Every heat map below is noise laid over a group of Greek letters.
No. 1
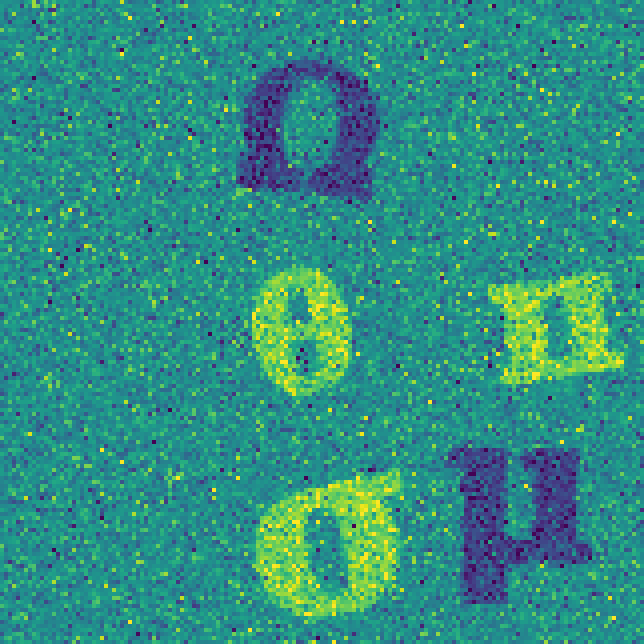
top middle: dark omega; centre: light theta; middle right: light pi; bottom middle: light sigma; bottom right: dark mu
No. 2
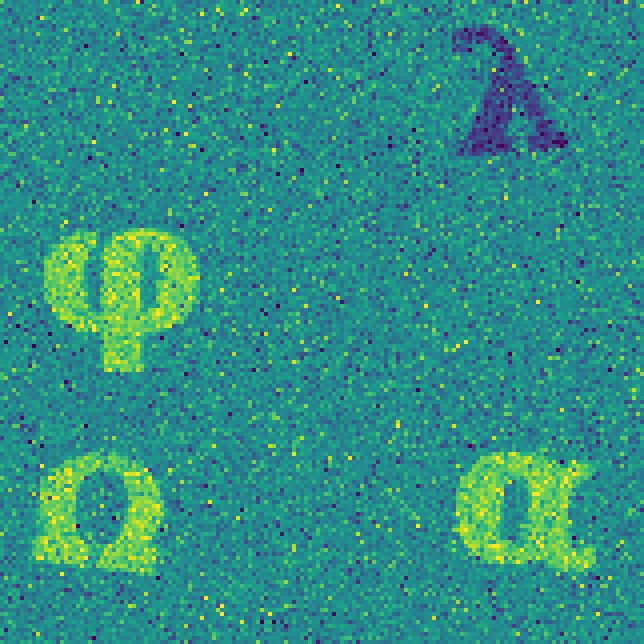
top right: dark lambda; middle left: light phi; bottom left: light omega; bottom right: light alpha
